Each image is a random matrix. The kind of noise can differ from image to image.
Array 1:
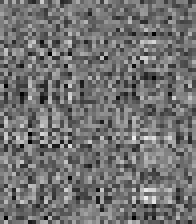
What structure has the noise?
low rank plus noise
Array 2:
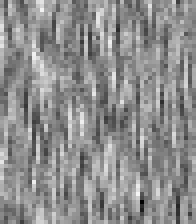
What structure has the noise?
streaked along the columns
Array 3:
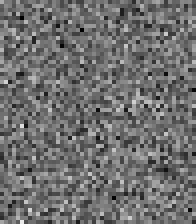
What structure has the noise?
independent entries
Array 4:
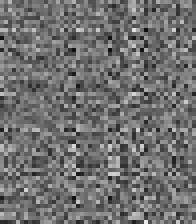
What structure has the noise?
low rank plus noise
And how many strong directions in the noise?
two
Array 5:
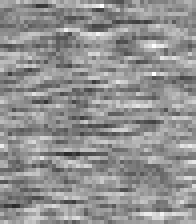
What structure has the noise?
streaked along the rows
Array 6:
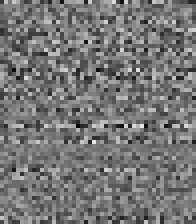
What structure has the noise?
rows of uneven size
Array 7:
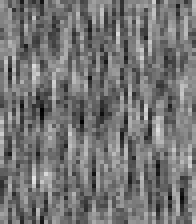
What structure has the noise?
streaked along the columns
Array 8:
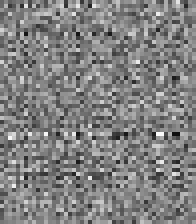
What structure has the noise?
low rank plus noise
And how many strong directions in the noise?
two
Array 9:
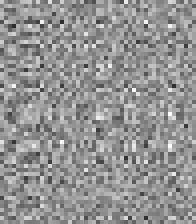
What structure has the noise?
low rank plus noise
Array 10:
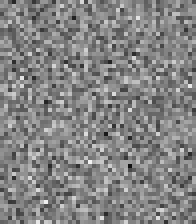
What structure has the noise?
independent entries
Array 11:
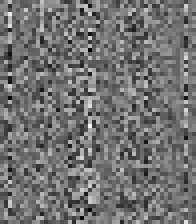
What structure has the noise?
columns of uneven size
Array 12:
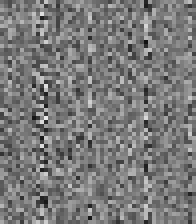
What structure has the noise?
columns of uneven size
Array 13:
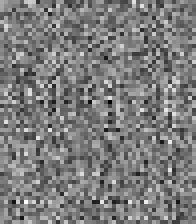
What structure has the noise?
low rank plus noise
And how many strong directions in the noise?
three or four
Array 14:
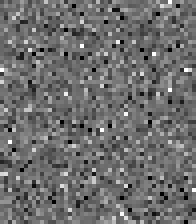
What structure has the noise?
heavy tails
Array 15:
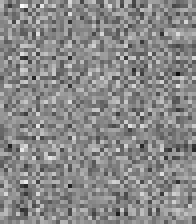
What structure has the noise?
low rank plus noise
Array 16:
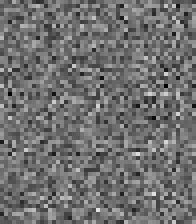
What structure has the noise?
low rank plus noise
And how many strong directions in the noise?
five to eight
